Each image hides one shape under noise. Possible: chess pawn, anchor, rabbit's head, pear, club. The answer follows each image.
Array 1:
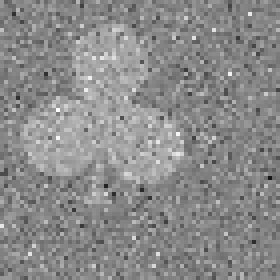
club
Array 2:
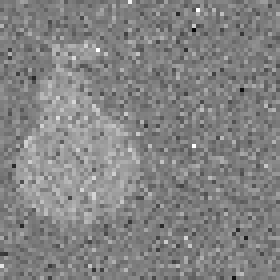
pear
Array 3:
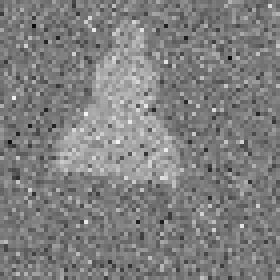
chess pawn
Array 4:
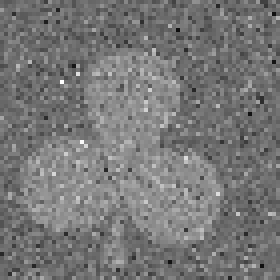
club
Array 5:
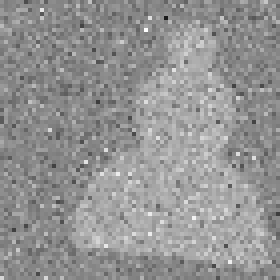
chess pawn
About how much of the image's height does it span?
nearly all
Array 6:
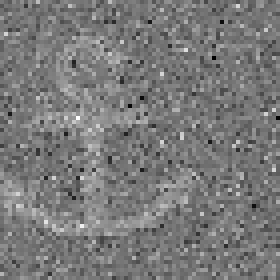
anchor
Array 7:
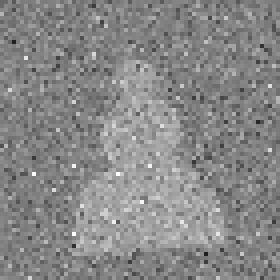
chess pawn
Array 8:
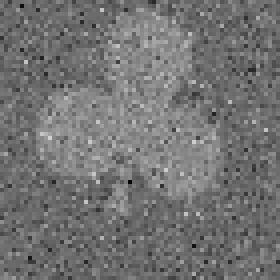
club
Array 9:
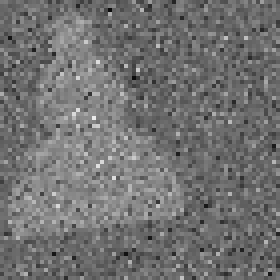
chess pawn
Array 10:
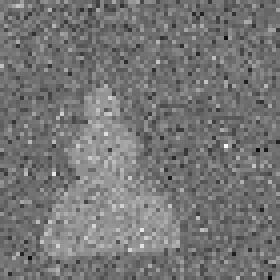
chess pawn
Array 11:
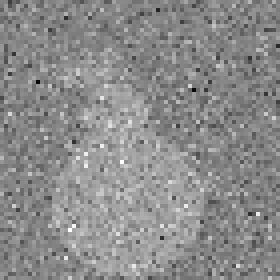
pear
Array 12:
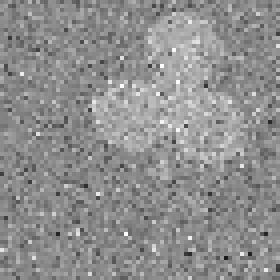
club
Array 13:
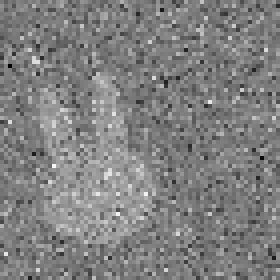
rabbit's head
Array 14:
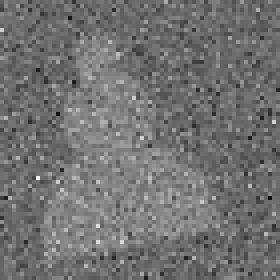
chess pawn
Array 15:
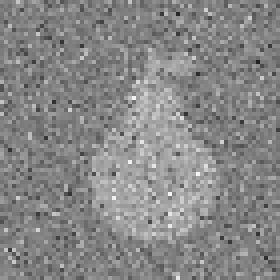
pear
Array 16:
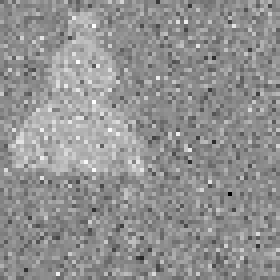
chess pawn
